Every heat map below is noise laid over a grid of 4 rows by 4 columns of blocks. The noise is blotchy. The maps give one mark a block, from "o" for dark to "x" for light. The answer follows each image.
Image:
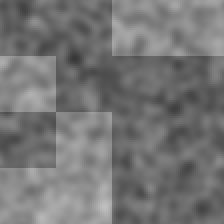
o o x x
x o o o
o x o o
x x o o
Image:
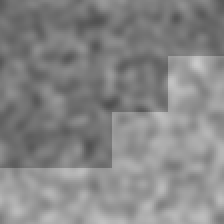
o o o o
o o o x
o o x x
x x x x
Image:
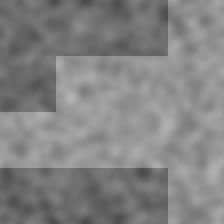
o o o x
o x x x
x x x x
o o o x
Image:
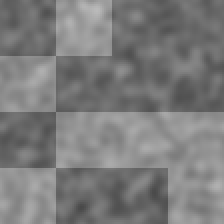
o x o o
x o o o
o x x x
x o o x
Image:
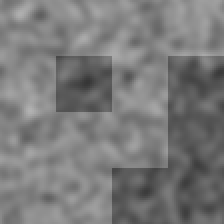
x x x x
x o x o
x x x o
x x o o
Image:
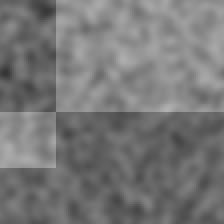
o x x x
o x x x
x o o o
o o o o
